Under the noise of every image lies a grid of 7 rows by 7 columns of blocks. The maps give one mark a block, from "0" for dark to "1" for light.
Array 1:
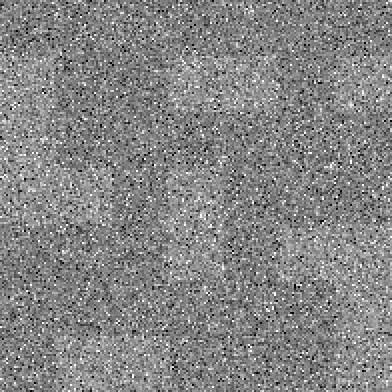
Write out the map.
0000000
1001101
1000000
1101000
0001011
0000001
0110001
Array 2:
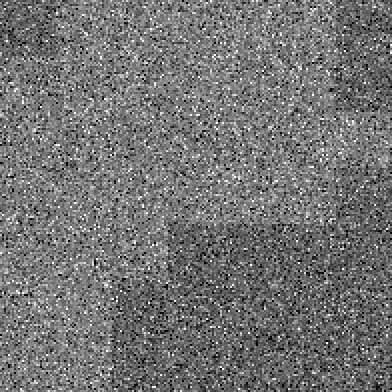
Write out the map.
0111110
1111110
1111111
1111110
1110000
1100000
1100000
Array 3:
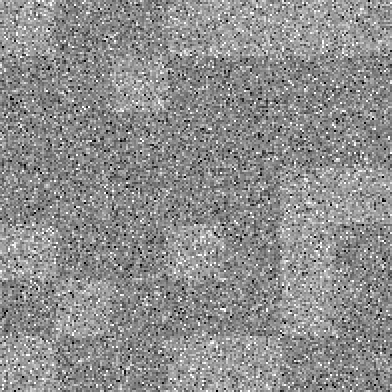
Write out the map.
1001111
0010000
0000000
0000011
1001010
0100010
1001100
